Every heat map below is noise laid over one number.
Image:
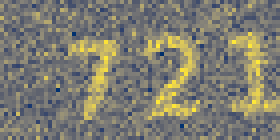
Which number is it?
721
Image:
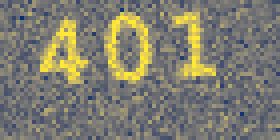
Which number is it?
401
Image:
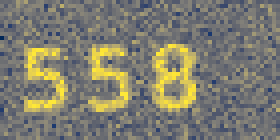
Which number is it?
558
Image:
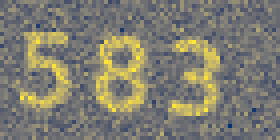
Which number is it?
583
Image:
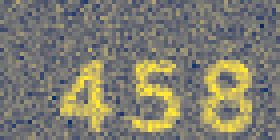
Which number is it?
458
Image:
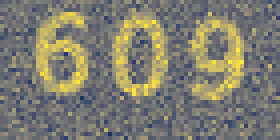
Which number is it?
609
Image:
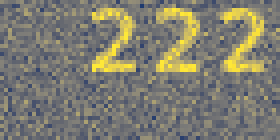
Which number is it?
222
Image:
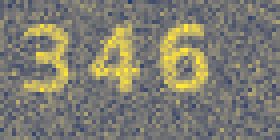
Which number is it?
346
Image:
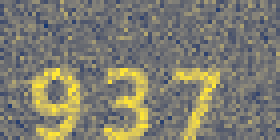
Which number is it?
937
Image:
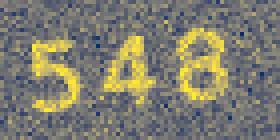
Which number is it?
548
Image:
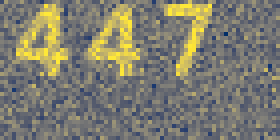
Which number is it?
447
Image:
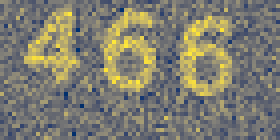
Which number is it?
466
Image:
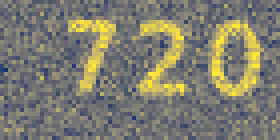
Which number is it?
720
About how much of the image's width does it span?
two thirds
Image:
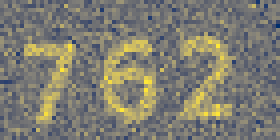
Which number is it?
762
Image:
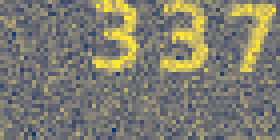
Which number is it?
337
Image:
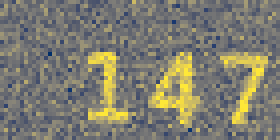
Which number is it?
147
